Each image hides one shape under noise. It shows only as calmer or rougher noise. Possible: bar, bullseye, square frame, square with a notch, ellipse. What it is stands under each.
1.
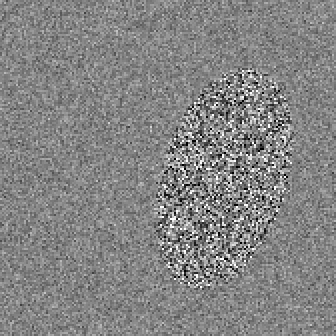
ellipse
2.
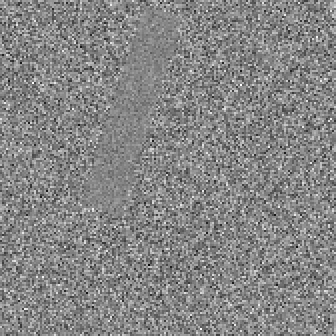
bar
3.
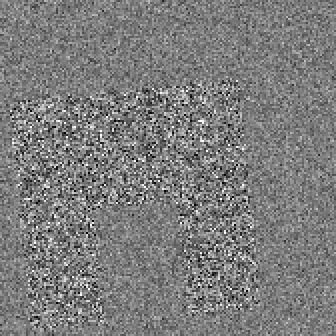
square with a notch
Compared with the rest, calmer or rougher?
rougher
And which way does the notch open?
down
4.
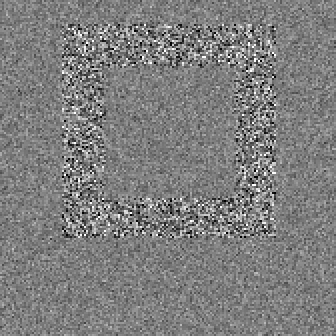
square frame
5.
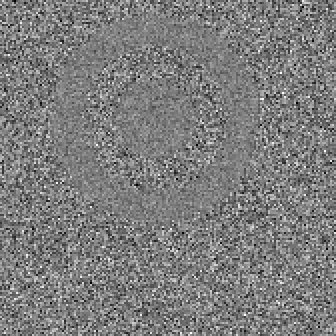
bullseye
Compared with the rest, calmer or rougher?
calmer
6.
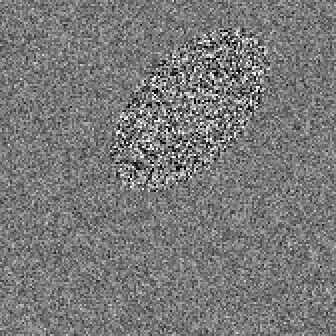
ellipse
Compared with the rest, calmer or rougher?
rougher
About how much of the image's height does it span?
half
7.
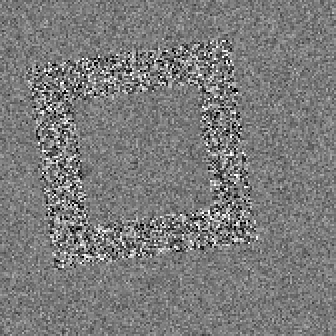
square frame
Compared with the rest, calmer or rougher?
rougher
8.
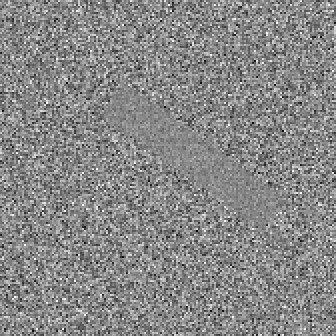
bar
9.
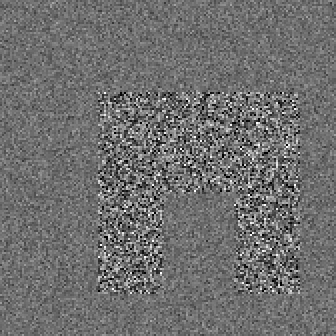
square with a notch
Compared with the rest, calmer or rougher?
rougher
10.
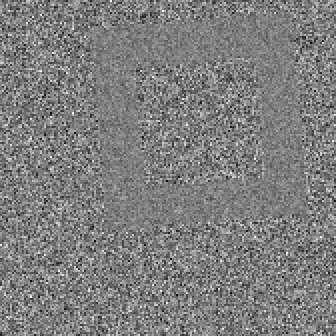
square frame
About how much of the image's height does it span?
two thirds
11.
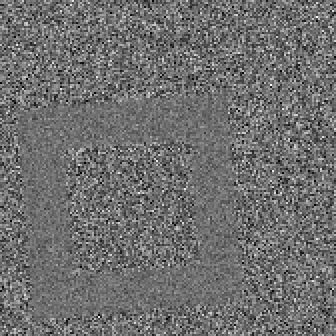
square frame
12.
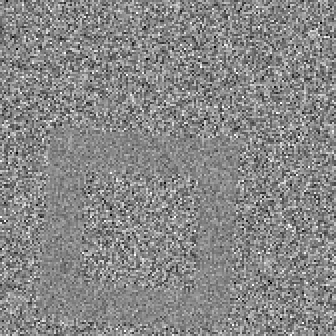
square frame
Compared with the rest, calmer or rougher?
calmer
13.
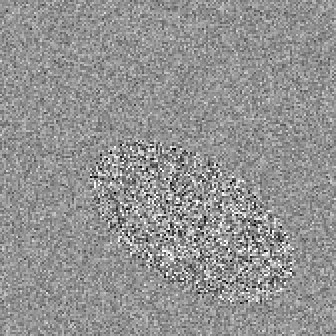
ellipse
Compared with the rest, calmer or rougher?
rougher
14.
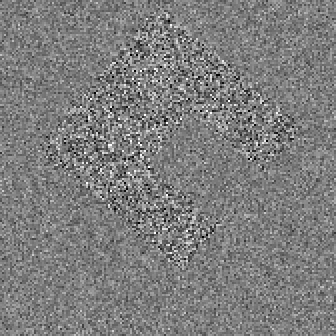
square with a notch
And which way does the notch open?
down and right
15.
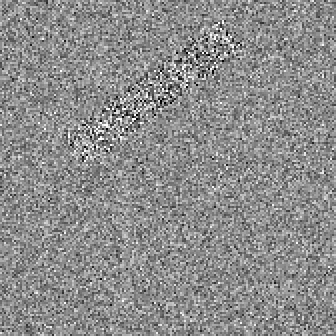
bar
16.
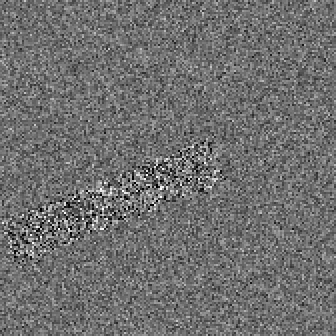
bar
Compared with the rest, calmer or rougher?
rougher
